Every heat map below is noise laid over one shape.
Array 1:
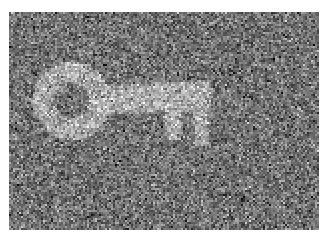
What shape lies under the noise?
key
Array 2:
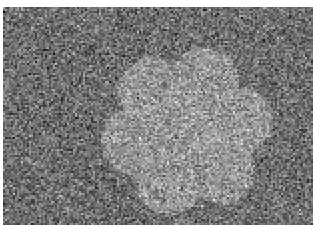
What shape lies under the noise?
flower
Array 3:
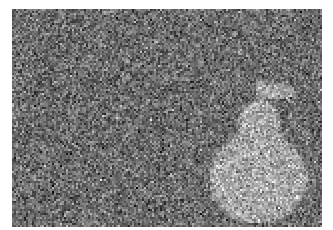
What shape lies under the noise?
pear
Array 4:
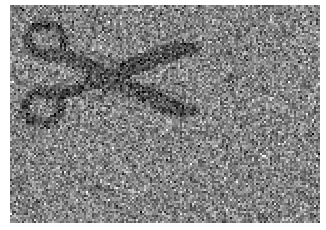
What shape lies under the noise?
pair of scissors
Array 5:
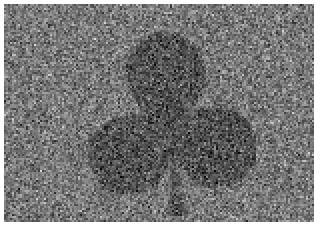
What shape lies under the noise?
club
